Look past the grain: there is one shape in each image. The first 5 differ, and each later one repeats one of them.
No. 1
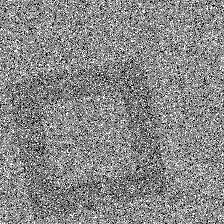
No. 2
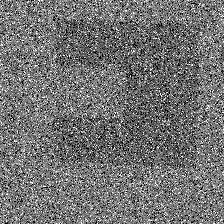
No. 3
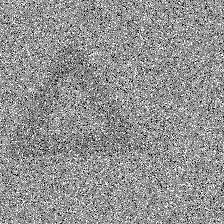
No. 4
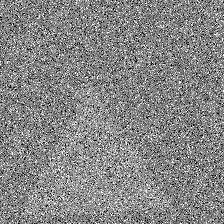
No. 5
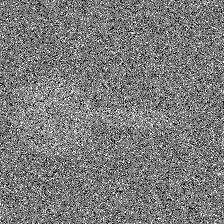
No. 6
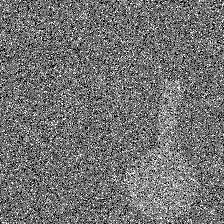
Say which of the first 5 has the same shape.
5
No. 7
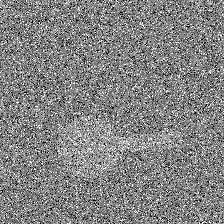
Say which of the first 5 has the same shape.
5
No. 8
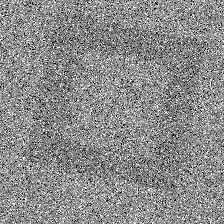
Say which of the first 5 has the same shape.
1
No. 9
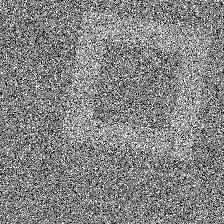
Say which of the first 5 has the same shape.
1
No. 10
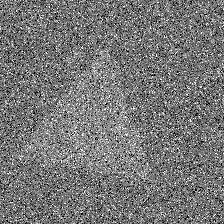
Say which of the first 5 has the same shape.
4
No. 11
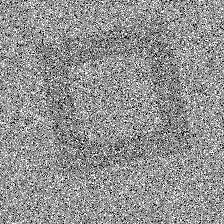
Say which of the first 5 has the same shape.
1
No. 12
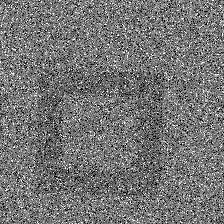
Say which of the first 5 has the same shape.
1
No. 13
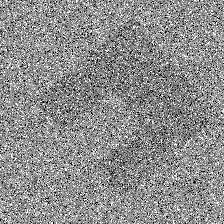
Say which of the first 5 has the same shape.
2
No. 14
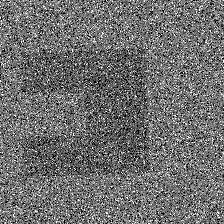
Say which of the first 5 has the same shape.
2
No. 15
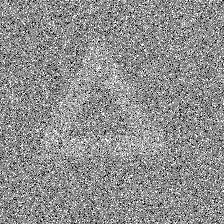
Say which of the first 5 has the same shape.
3
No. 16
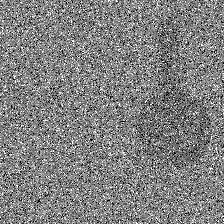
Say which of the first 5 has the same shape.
5
